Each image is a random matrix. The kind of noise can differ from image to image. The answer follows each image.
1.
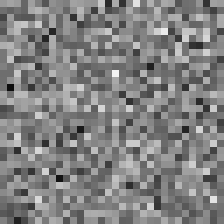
independent entries
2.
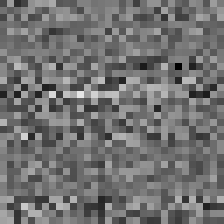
rows of uneven size
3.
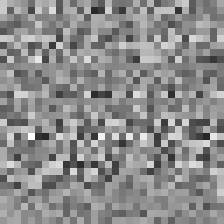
rows of uneven size
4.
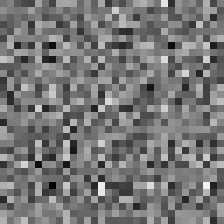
low rank plus noise
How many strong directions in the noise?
one
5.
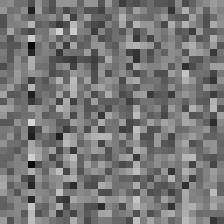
columns of uneven size
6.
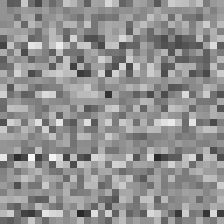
rows of uneven size
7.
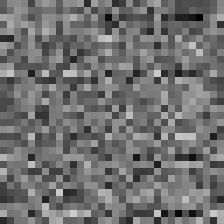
low rank plus noise
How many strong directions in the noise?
one
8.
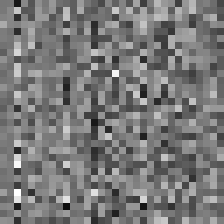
columns of uneven size
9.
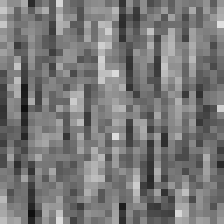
streaked along the columns
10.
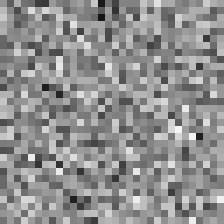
independent entries
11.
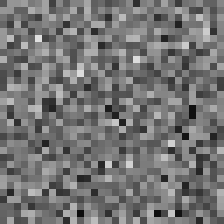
independent entries
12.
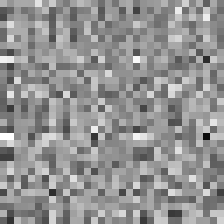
low rank plus noise
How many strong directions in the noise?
two
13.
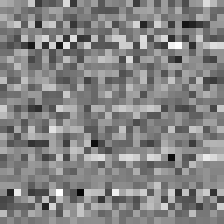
rows of uneven size
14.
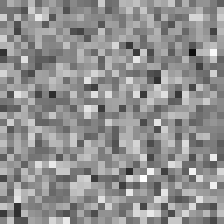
low rank plus noise
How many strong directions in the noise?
five to eight
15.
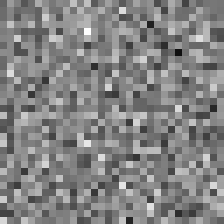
independent entries
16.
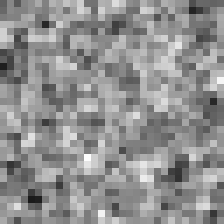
blotchy
